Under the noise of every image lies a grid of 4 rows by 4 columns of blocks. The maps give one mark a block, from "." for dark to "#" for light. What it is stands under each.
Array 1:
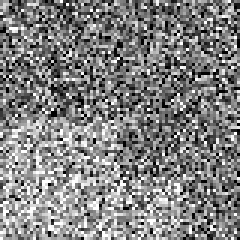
....
....
##..
###.
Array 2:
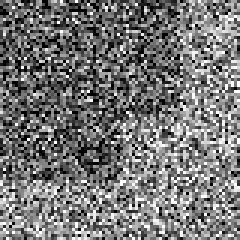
...#
...#
..##
####
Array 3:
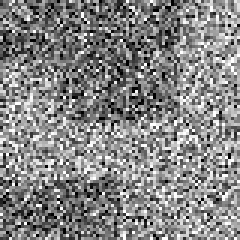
...#
#..#
####
..##
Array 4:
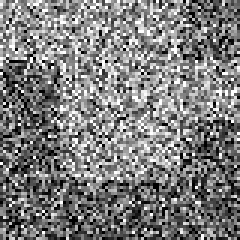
###.
.###
.##.
....
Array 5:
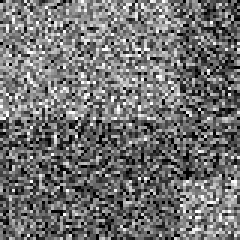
###.
###.
....
...#
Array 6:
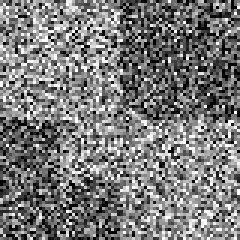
##..
##..
.###
..##
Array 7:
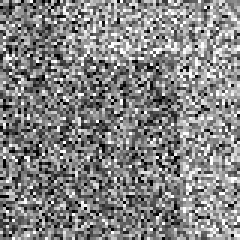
.###
...#
...#
...#
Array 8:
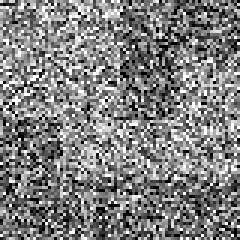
##..
##.#
.###
....
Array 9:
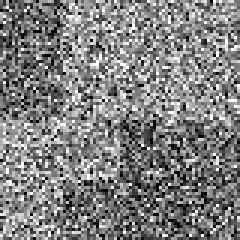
.###
.###
##..
#...
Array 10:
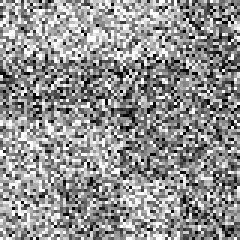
###.
....
##..
#.#.
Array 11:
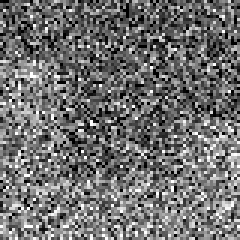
....
#...
#..#
####
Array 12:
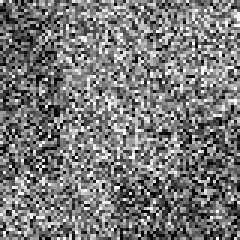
.###
.###
.##.
##..
